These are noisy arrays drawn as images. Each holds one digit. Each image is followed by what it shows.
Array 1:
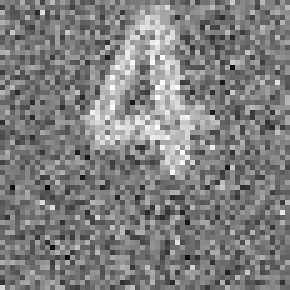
4
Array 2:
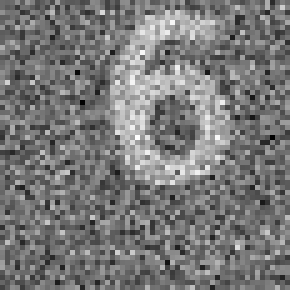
6
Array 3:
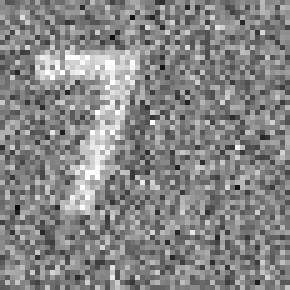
7
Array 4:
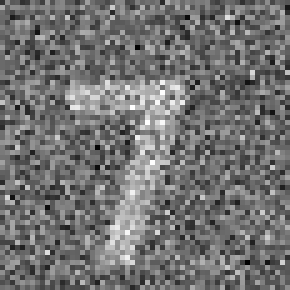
7
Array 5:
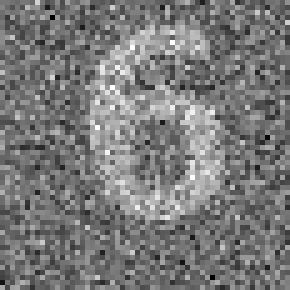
6
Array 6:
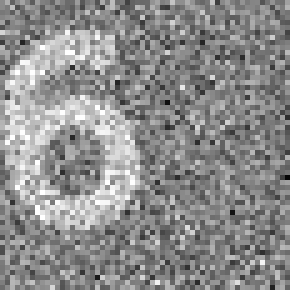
6
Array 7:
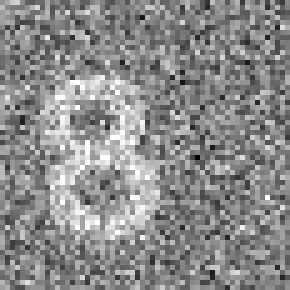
8
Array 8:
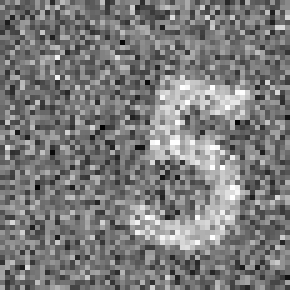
5
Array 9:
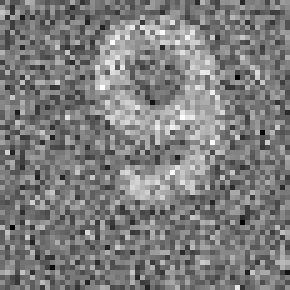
9
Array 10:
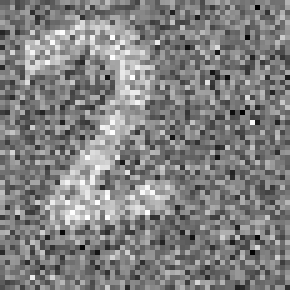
2
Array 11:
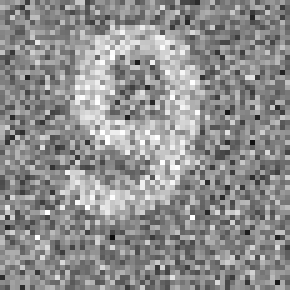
9
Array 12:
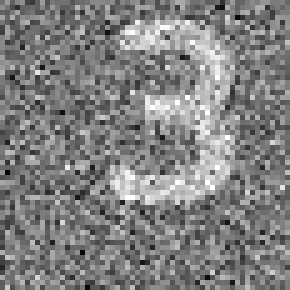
3
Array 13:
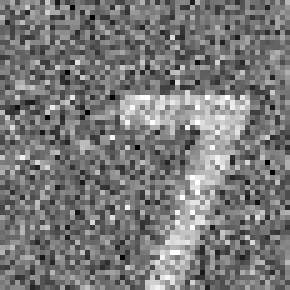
7
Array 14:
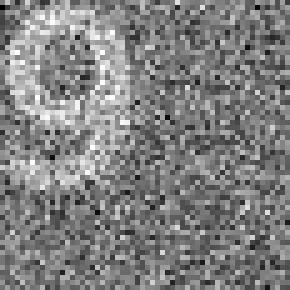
9
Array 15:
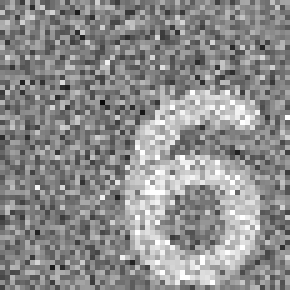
6
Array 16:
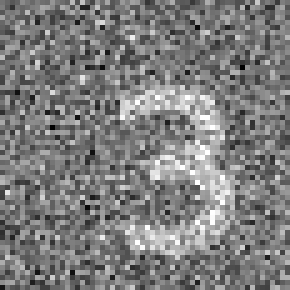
3
